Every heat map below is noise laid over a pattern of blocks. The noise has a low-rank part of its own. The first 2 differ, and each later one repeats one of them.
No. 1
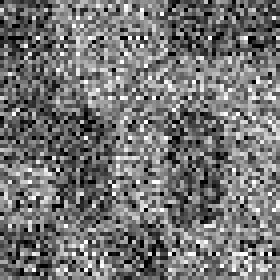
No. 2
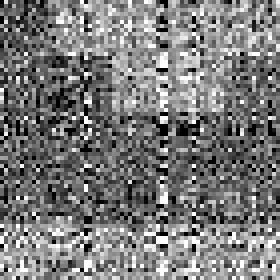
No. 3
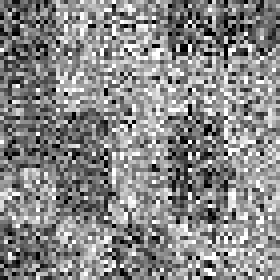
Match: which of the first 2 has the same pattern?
1
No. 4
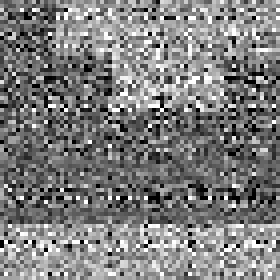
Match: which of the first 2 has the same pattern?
2
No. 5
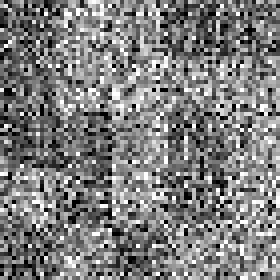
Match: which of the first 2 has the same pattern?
1
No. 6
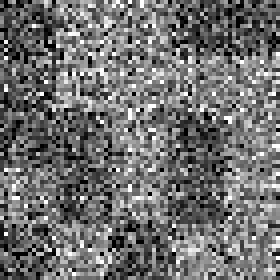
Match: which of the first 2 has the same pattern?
1
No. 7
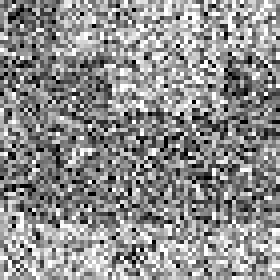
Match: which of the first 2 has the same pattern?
2
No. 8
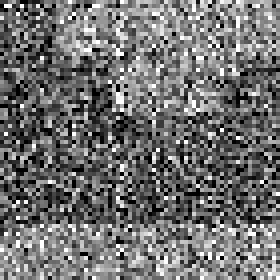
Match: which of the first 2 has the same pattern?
2
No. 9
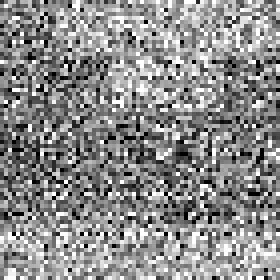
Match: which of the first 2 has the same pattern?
2
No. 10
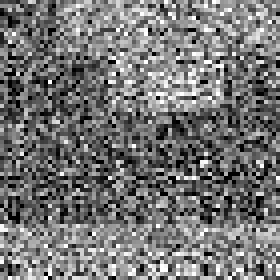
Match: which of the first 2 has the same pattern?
2
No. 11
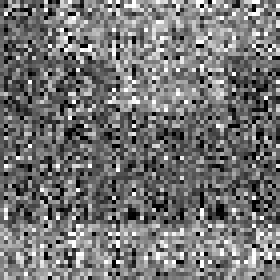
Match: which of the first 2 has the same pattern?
2
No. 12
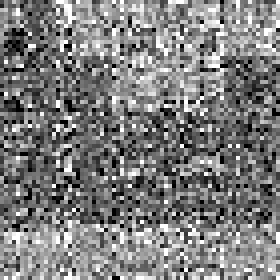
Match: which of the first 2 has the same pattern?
2
